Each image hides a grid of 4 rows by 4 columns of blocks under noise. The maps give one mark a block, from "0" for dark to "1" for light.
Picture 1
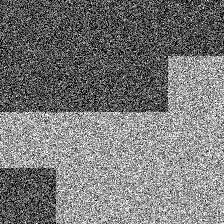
0 0 0 0
0 0 0 1
1 1 1 1
0 1 1 1
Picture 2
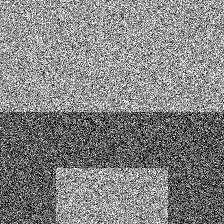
1 1 1 1
1 1 1 1
0 0 0 0
0 1 1 0
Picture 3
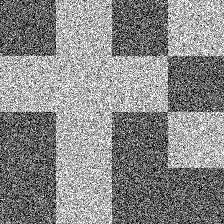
0 1 0 1
1 1 1 0
0 1 0 1
0 1 0 0
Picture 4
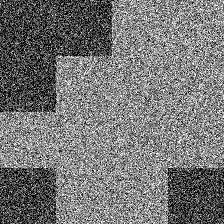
0 0 1 1
0 1 1 1
1 1 1 1
0 1 1 0
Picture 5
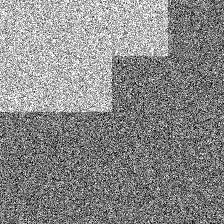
1 1 1 0
1 1 0 0
0 0 0 0
0 0 0 0
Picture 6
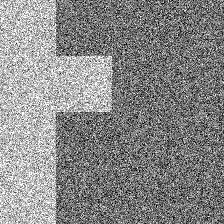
1 0 0 0
1 1 0 0
1 0 0 0
1 0 0 0
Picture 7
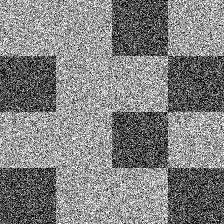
1 1 0 1
0 1 1 0
1 1 0 1
0 1 1 0
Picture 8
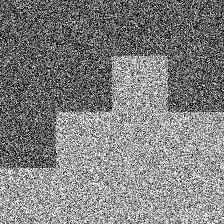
0 0 0 0
0 0 1 0
0 1 1 1
1 1 1 1
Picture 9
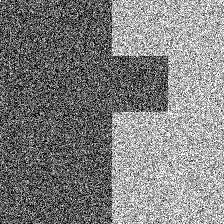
0 0 1 1
0 0 0 1
0 0 1 1
0 0 1 1
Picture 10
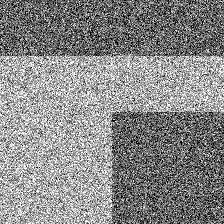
0 0 0 0
1 1 1 1
1 1 0 0
1 1 0 0
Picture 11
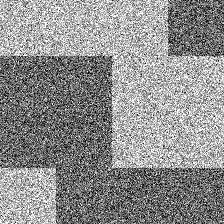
1 1 1 0
0 0 1 1
0 0 1 1
1 0 0 0
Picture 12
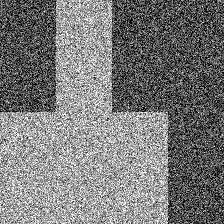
0 1 0 0
0 1 0 0
1 1 1 0
1 1 1 0
